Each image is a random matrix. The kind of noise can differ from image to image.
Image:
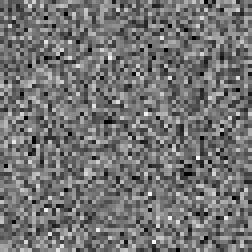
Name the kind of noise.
independent entries
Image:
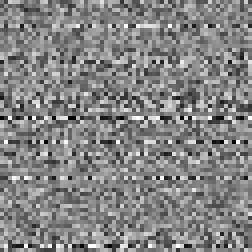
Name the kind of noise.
rows of uneven size
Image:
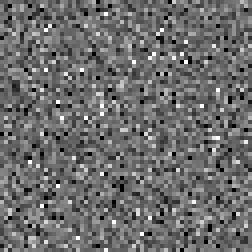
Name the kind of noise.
heavy tails
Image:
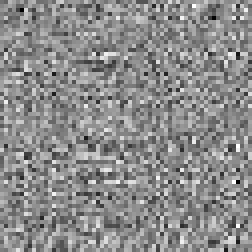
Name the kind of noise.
low rank plus noise
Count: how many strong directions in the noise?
two
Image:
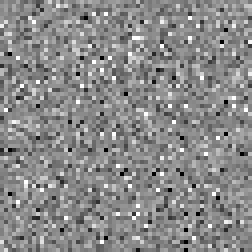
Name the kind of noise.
heavy tails
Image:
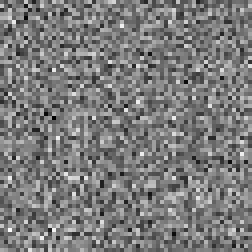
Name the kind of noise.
low rank plus noise
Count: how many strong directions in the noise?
five to eight
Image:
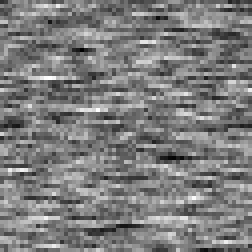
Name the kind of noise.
streaked along the rows
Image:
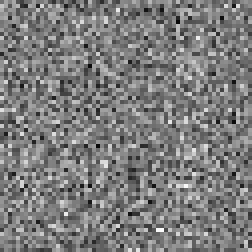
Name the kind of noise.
low rank plus noise
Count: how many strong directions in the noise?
five to eight
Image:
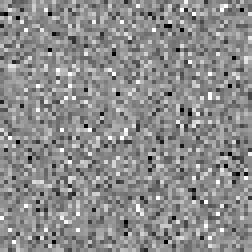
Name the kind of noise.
heavy tails
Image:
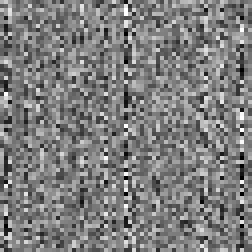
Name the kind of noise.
columns of uneven size
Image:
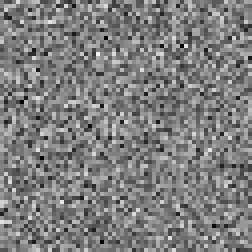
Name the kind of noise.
independent entries
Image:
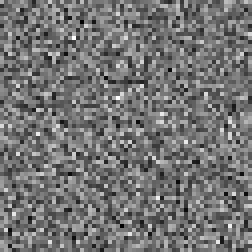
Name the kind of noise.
independent entries
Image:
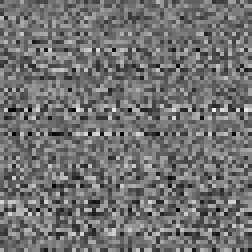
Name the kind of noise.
rows of uneven size
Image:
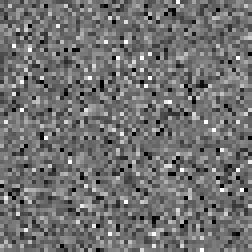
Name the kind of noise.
heavy tails
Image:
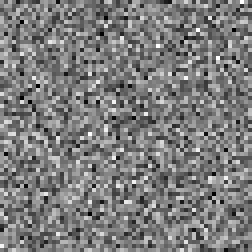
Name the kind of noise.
independent entries
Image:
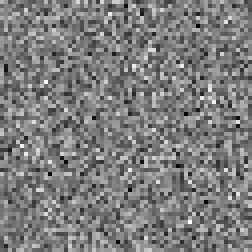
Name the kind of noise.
independent entries
